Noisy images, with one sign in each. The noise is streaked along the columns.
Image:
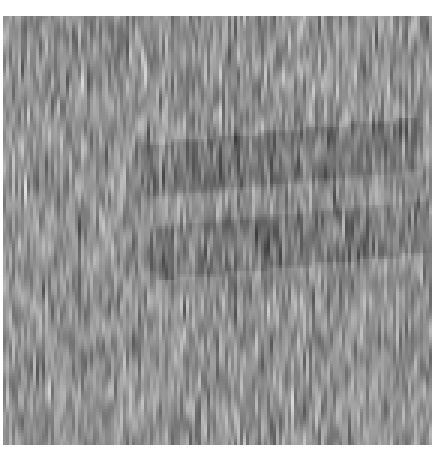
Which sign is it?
equals sign
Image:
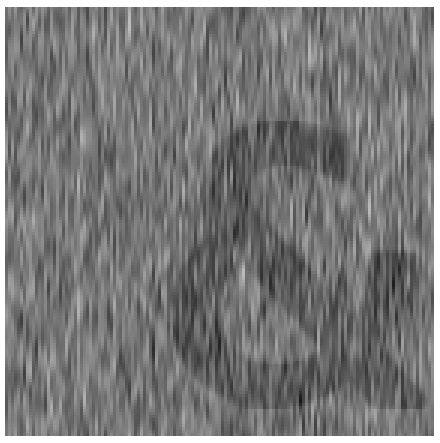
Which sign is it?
ampersand
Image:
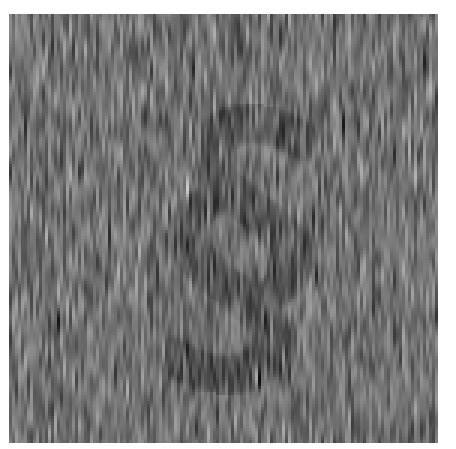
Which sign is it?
section sign
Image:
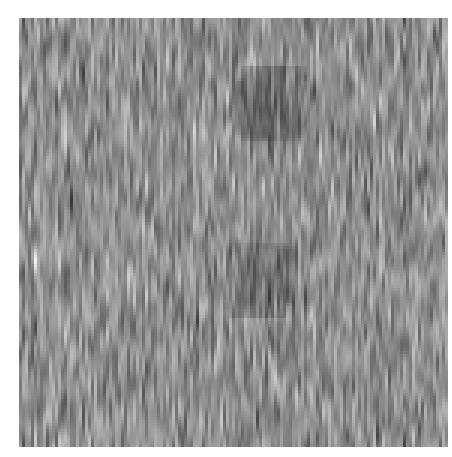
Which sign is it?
colon
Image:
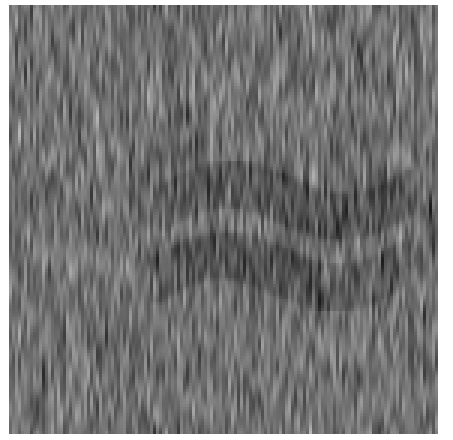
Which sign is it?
approximately sign
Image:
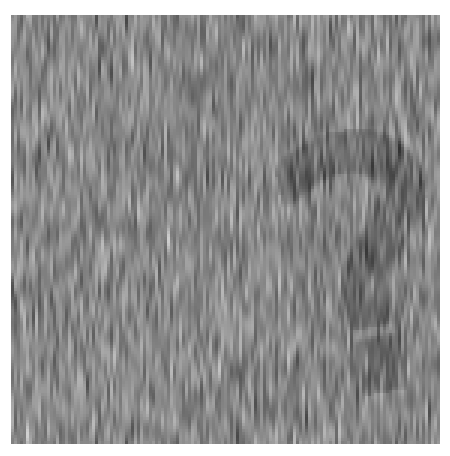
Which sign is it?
question mark
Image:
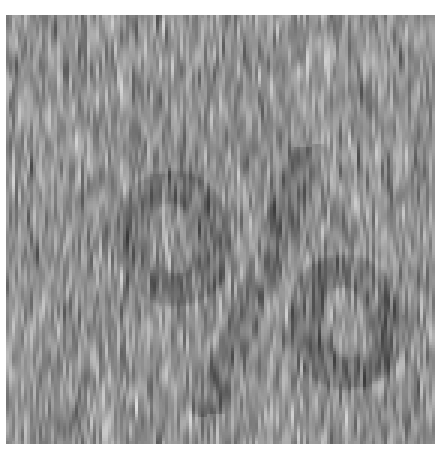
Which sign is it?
percent sign
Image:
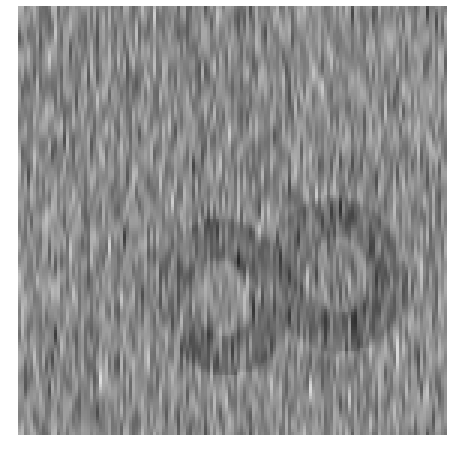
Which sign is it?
infinity sign
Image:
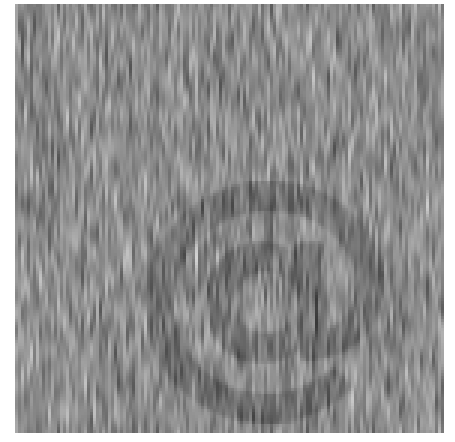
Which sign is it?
at sign
